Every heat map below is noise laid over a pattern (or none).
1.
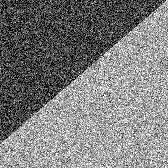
a sharp edge
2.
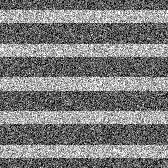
horizontal stripes
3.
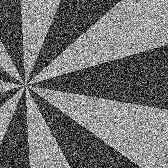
spokes from one point
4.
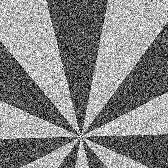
spokes from one point
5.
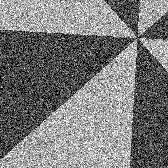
spokes from one point
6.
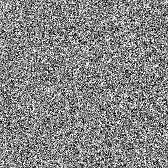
only noise
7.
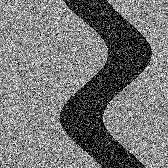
a wavy band
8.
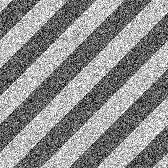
diagonal stripes
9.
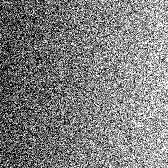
a smooth slope
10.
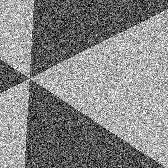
spokes from one point
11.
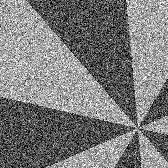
spokes from one point
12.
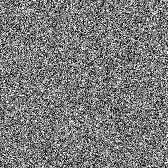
only noise
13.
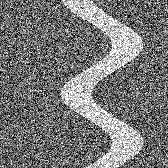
a wavy band
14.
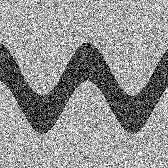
a wavy band
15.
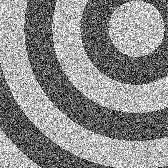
rings round one point
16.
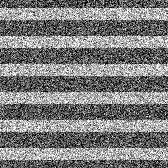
horizontal stripes
